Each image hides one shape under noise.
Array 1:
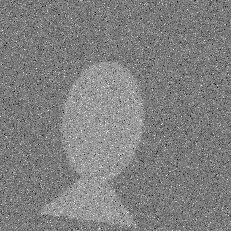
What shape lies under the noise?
fish
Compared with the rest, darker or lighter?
lighter
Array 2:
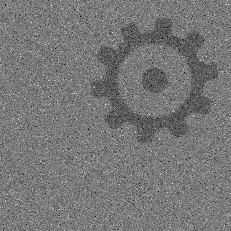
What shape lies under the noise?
gear
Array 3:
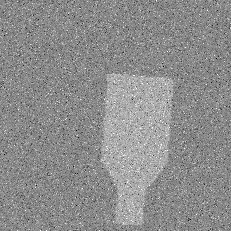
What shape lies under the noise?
bottle
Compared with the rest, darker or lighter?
lighter
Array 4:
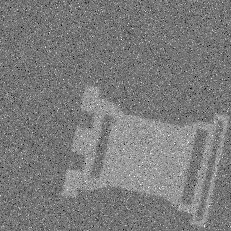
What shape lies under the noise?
chess rook
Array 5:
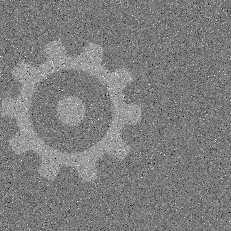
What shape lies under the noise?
gear
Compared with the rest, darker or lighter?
lighter
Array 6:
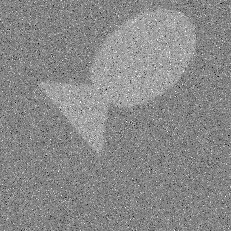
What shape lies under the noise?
fish
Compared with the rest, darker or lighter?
lighter
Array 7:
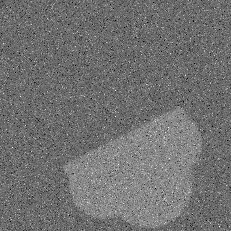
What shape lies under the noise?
cloud
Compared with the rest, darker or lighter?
lighter
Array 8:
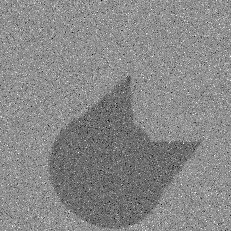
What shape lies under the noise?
cat's head
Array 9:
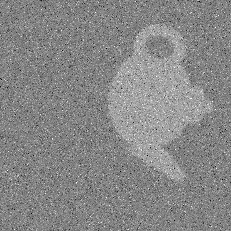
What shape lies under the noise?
teapot
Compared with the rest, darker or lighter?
lighter
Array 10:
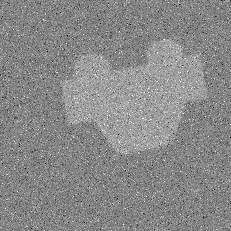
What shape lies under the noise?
car
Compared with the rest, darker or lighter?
lighter
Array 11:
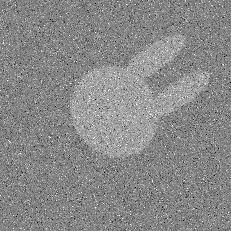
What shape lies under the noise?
rabbit's head
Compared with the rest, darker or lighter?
lighter
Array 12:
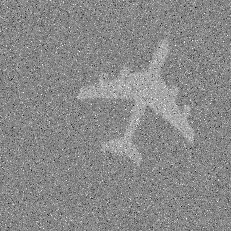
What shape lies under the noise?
airplane
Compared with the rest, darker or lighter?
lighter
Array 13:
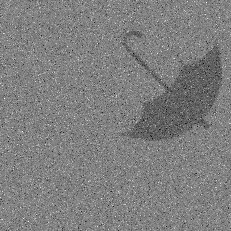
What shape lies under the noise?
umbrella
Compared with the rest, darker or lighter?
darker
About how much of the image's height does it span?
half
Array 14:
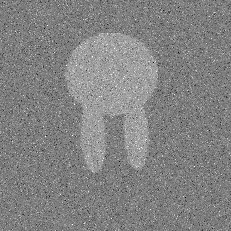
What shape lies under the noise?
rabbit's head
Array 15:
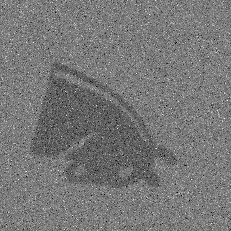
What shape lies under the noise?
chess knight
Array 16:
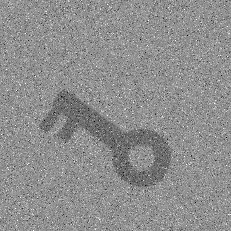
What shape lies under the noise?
key
